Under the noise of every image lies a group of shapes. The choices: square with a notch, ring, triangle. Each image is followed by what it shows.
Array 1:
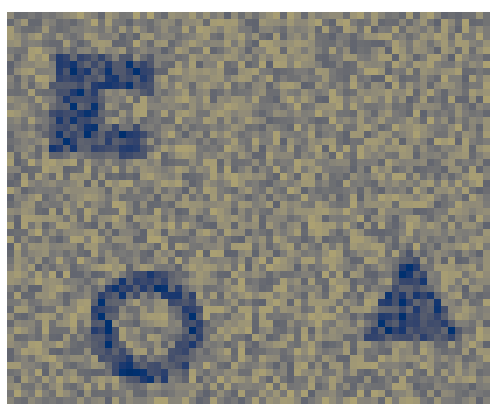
top left: square with a notch; bottom left: ring; bottom right: triangle
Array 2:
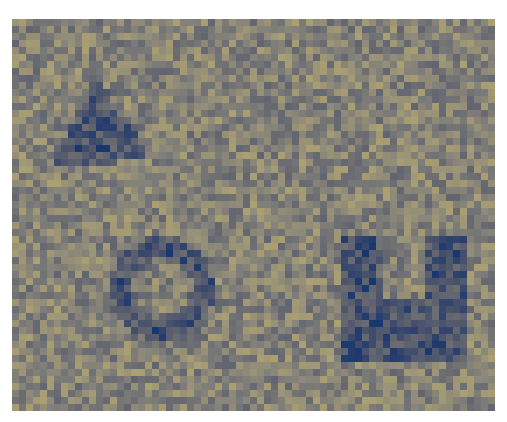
top left: triangle; bottom left: ring; bottom right: square with a notch
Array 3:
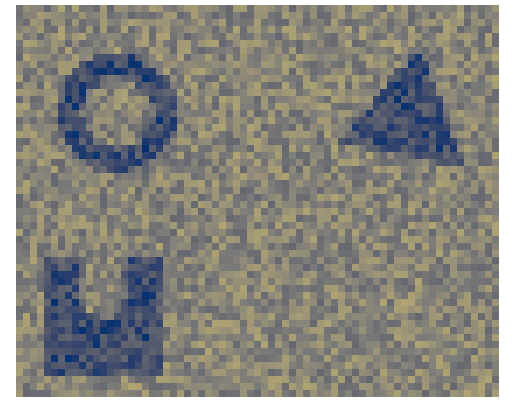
top left: ring; top right: triangle; bottom left: square with a notch
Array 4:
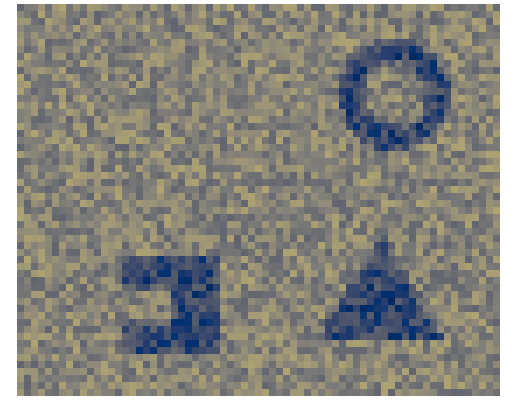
top right: ring; bottom left: square with a notch; bottom right: triangle
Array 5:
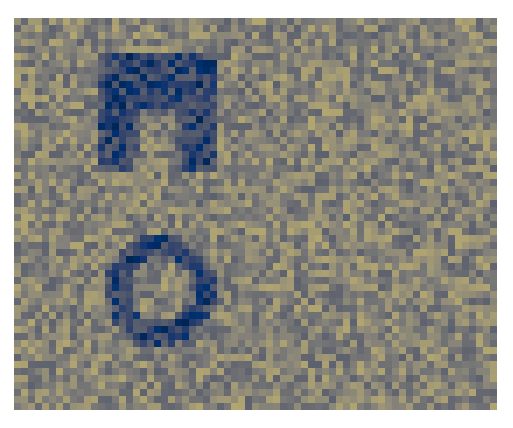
top left: square with a notch; bottom left: ring
